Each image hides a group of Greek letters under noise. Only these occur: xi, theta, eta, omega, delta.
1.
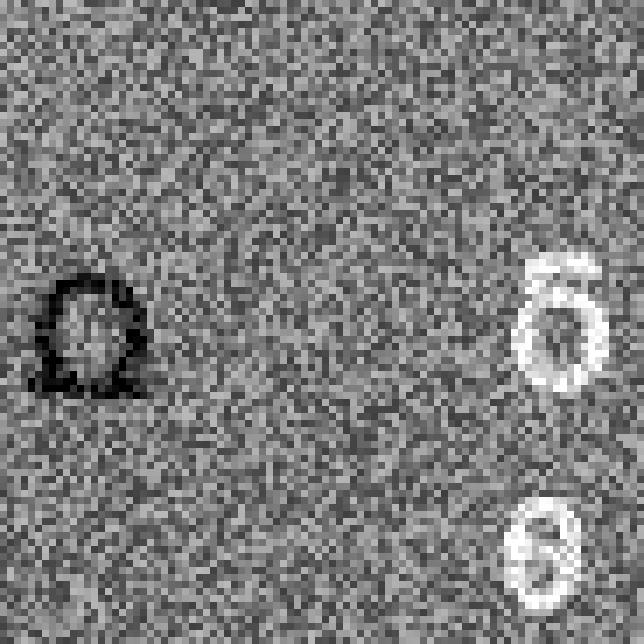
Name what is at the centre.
nothing
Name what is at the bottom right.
theta
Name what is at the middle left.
omega
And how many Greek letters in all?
3
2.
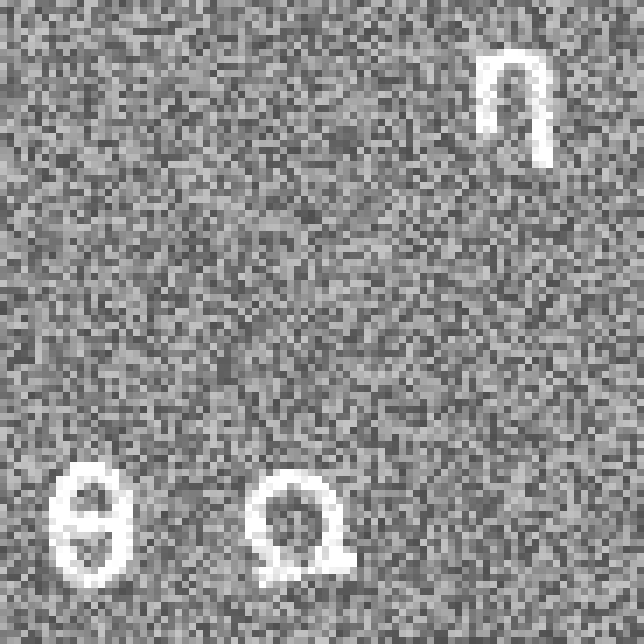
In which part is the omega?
bottom middle
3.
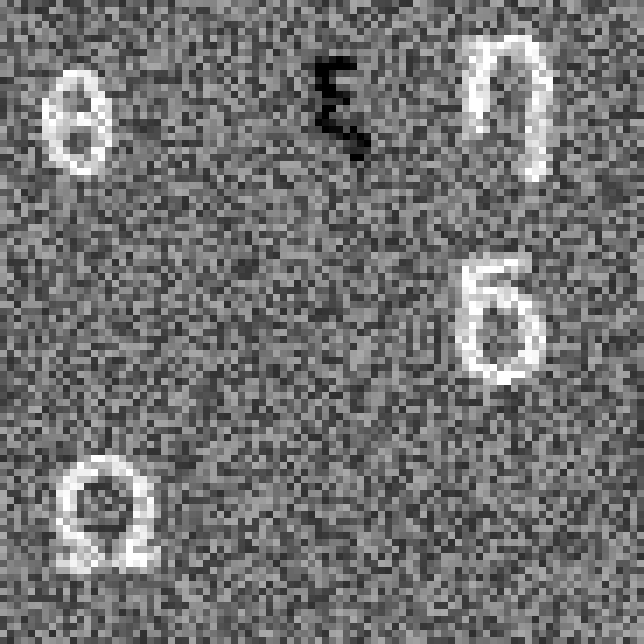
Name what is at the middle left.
nothing
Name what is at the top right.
eta
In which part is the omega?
bottom left
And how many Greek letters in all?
5
